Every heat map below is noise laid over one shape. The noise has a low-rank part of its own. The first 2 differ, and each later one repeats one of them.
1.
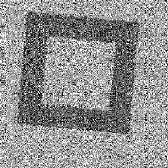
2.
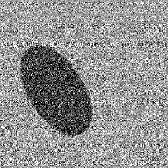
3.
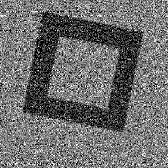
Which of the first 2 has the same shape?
1
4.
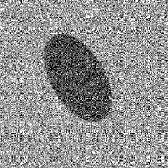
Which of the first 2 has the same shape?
2
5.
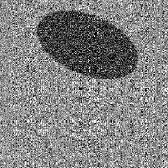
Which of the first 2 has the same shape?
2
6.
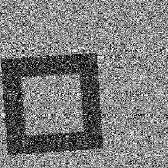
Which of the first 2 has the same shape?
1
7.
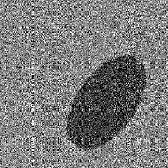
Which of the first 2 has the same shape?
2
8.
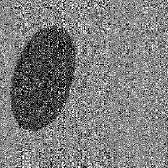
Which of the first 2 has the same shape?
2
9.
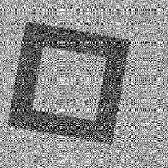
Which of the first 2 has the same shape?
1
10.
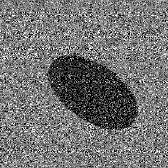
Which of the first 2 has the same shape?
2
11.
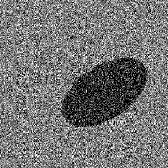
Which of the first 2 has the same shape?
2
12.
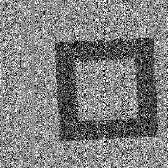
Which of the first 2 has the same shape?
1
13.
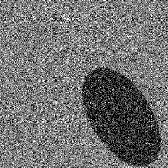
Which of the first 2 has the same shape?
2
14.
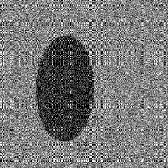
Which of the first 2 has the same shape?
2
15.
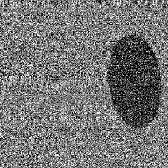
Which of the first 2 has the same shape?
2
